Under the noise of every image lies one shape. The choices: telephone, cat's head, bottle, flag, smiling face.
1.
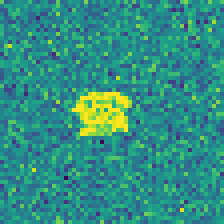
telephone
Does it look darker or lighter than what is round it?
lighter
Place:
centre
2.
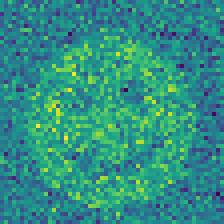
smiling face
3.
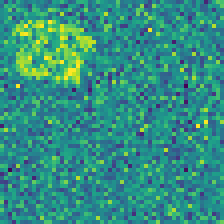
telephone
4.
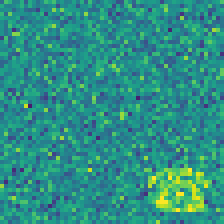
telephone
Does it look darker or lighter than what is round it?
lighter
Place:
bottom right
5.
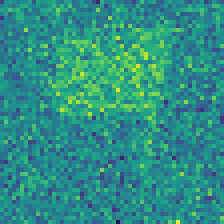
flag
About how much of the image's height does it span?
two thirds
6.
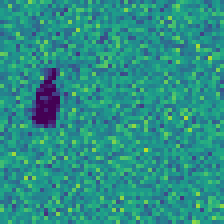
bottle
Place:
middle left
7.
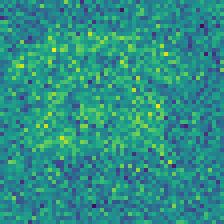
telephone
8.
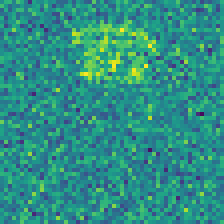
telephone
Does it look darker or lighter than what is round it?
lighter
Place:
top middle
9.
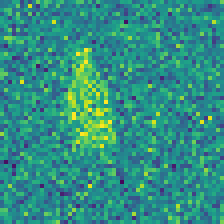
bottle
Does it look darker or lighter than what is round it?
lighter
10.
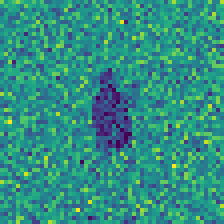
bottle
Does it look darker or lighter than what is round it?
darker
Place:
centre
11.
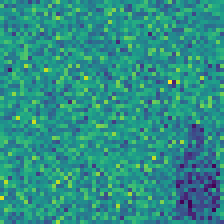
bottle
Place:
bottom right
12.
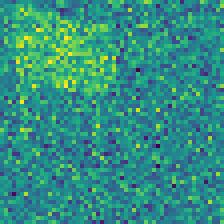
flag
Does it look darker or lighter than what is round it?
lighter
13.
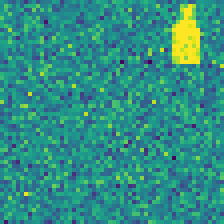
bottle
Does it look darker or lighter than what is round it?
lighter
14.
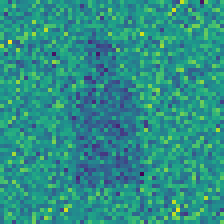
bottle
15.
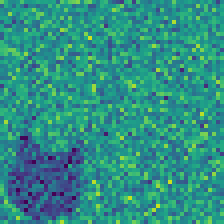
cat's head
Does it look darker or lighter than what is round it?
darker
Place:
bottom left
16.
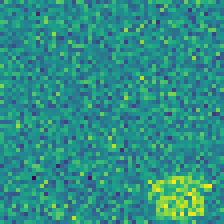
telephone
